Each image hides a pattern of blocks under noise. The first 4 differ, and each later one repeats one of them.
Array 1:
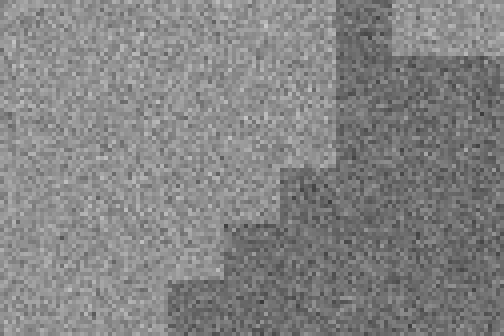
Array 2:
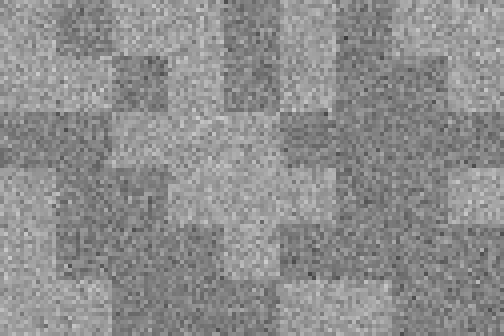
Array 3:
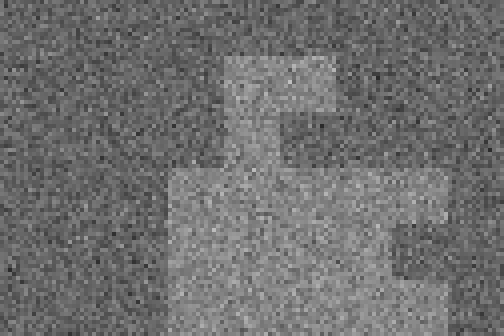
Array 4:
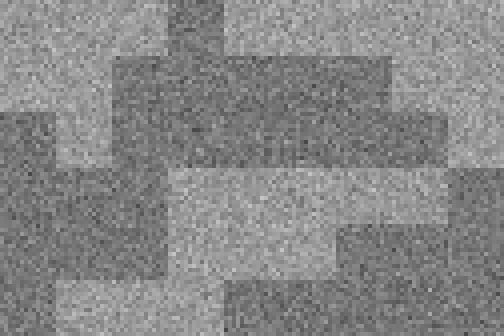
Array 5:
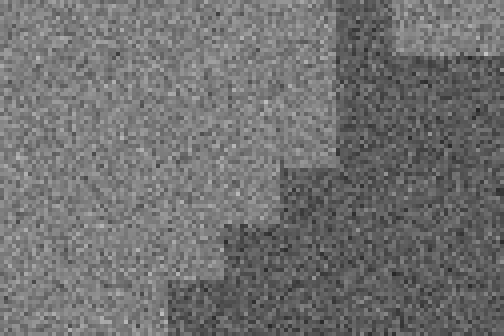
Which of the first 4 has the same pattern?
1
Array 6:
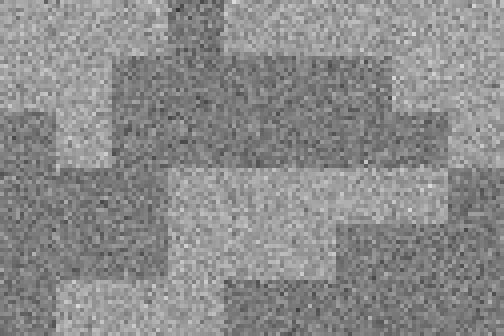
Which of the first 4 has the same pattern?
4
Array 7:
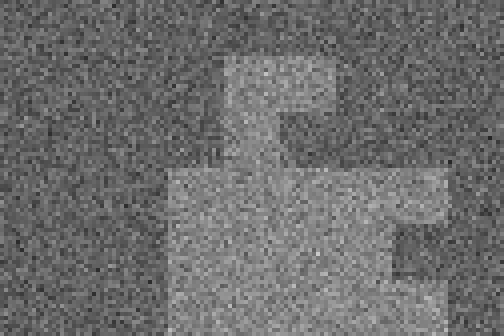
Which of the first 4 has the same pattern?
3
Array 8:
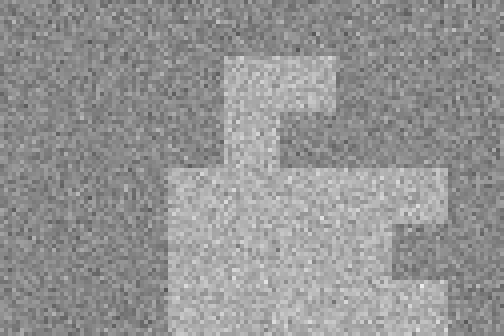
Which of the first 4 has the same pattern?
3
